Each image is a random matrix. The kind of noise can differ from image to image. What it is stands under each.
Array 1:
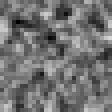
blotchy
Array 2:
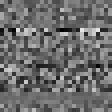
rows of uneven size
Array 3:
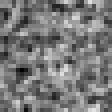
blotchy
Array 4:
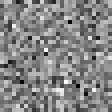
independent entries
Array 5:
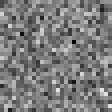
independent entries
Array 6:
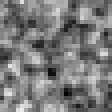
blotchy
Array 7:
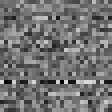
rows of uneven size
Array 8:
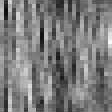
streaked along the columns
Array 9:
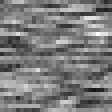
streaked along the rows
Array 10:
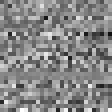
rows of uneven size
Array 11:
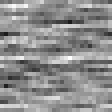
streaked along the rows
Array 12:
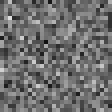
independent entries
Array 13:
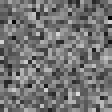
independent entries
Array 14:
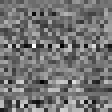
rows of uneven size
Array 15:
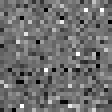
heavy tails
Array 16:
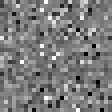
heavy tails
